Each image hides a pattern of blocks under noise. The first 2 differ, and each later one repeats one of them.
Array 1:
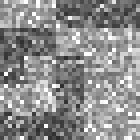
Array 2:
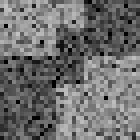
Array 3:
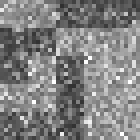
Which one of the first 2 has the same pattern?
1
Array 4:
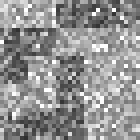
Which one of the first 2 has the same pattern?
1
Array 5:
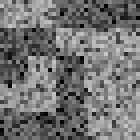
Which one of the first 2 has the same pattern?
1
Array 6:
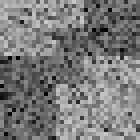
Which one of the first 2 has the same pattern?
2
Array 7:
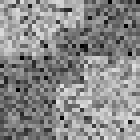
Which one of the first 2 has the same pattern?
2
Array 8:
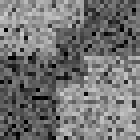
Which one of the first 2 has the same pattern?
2
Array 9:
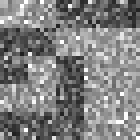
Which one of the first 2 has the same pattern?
1
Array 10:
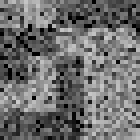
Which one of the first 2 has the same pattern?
1
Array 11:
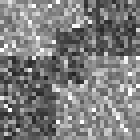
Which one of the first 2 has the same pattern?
2
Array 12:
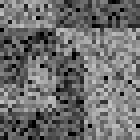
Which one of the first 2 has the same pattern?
1
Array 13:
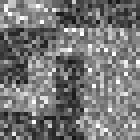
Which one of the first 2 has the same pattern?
1
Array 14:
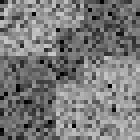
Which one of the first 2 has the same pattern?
2
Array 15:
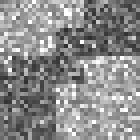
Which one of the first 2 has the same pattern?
2
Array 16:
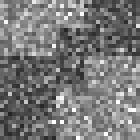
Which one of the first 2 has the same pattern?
2
